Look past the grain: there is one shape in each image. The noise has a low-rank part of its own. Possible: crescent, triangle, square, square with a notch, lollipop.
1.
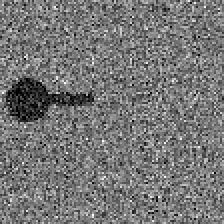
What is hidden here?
dark lollipop, middle left
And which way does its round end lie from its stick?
left
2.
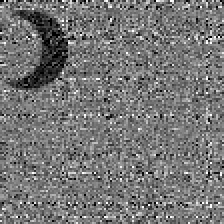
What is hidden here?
dark crescent, top left
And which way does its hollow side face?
left
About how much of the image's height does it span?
a third
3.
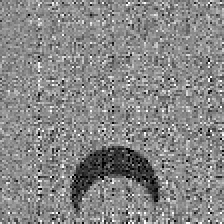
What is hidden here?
dark crescent, bottom middle
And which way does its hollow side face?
down
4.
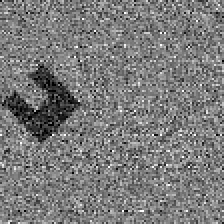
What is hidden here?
dark square with a notch, middle left
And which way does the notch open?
up and left
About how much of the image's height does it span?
a third
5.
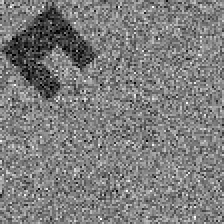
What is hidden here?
dark square with a notch, top left
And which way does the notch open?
down and right
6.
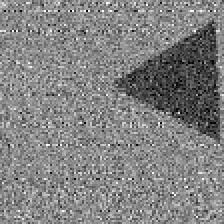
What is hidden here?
dark triangle
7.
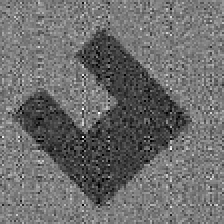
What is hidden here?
dark square with a notch
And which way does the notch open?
up and left
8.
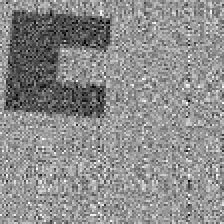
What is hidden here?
dark square with a notch
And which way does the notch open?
right
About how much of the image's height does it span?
half
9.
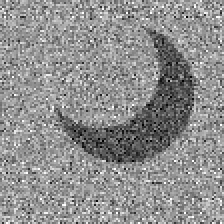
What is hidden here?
dark crescent
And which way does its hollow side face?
up and left
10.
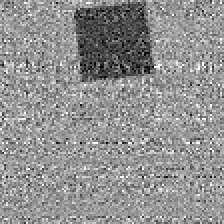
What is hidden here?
dark square, top middle
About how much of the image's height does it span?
a third
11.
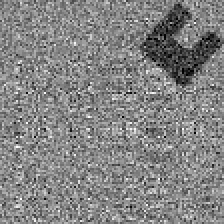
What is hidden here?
dark square with a notch, top right
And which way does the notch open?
up and right
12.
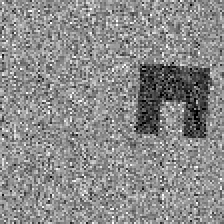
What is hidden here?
dark square with a notch, middle right
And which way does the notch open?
down
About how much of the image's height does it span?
a third
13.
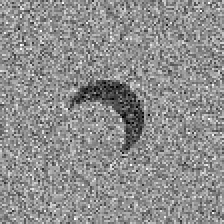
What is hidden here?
dark crescent, centre
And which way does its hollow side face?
down and left
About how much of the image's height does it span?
a third
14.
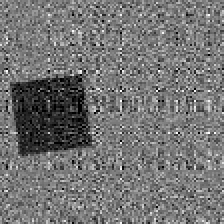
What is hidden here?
dark square, middle left
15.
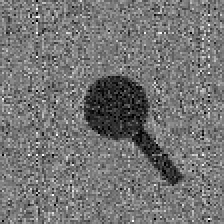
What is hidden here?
dark lollipop
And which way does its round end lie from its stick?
up and left
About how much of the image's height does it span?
half
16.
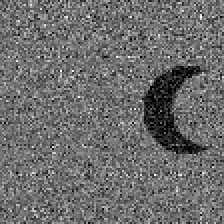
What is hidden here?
dark crescent, middle right
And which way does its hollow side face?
right
